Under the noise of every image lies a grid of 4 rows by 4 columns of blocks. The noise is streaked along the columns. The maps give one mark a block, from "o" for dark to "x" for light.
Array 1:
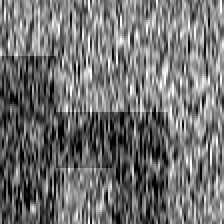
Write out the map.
x x x x
o x x x
o o o x
o x o x
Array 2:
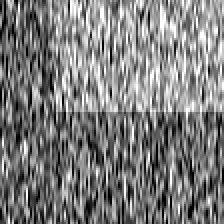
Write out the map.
o x x x
o x x x
o o o o
o o o o
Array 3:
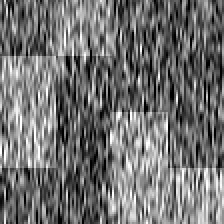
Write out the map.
o x o o
x o o o
x o x o
o o x x
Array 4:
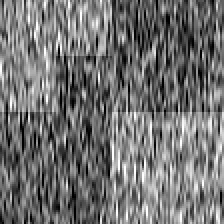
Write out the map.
x x o o
x o o o
o o x x
o o x x
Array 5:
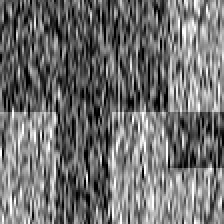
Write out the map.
o o o x
o o o x
x o x o
x o x x
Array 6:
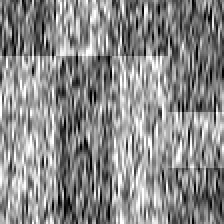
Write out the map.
o x o o
x o x o
x o x x
x o x o
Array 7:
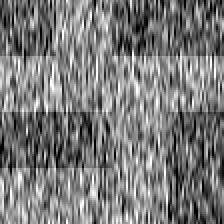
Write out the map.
o x o o
x x x x
o o x o
x x x o
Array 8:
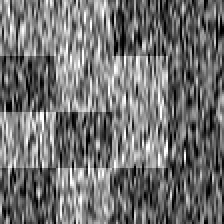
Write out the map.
x x o o
o x x o
x o x o
o x o o
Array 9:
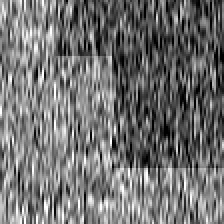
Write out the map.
x o o o
x x o o
x x o o
x x x x
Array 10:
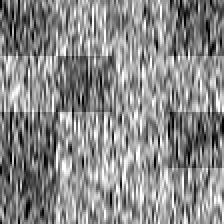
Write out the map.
o x x o
x o x x
o x x o
o x x x
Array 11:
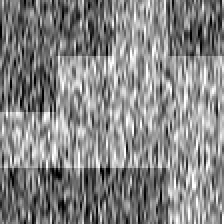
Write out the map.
o o x o
o x x x
x x x x
o o o x
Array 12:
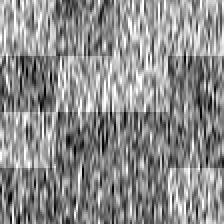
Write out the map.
x o x x
o x x o
x o o o
o o o x
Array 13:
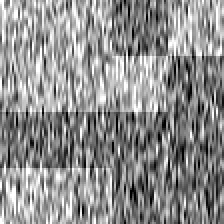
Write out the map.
x x o x
x x x o
o o o o
x x o o
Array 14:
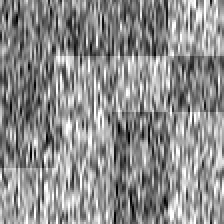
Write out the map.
o o o x
o x x o
o x o x
x x o x
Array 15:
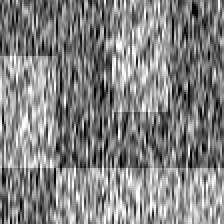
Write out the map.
o o x o
x o x o
x o o o
o x x x
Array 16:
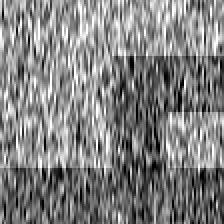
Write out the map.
x x x x
x x o o
x x o x
o o o o
